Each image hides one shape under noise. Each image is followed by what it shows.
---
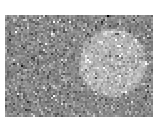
disc
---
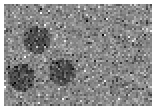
three dots
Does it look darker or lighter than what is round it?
darker
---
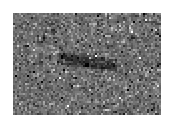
bar
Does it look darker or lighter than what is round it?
darker
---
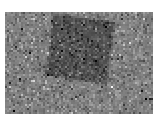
square
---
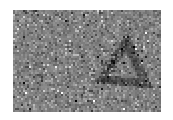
triangle frame
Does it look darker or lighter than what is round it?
darker
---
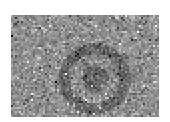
bullseye
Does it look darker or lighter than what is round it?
darker
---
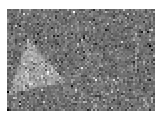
triangle
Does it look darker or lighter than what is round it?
lighter
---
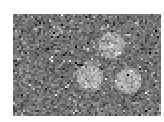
three dots
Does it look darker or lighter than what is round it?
lighter
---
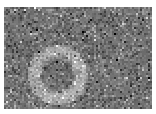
ring
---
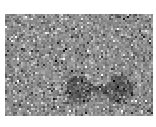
dumbbell
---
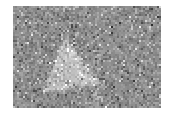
triangle
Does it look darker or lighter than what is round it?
lighter
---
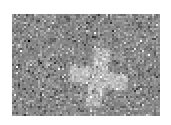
cross
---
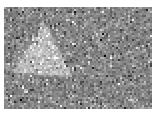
triangle
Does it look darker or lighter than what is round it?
lighter
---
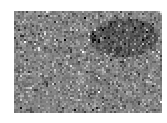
ellipse
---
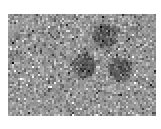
three dots
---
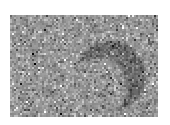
crescent
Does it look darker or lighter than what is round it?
darker
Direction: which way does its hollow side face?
down and left
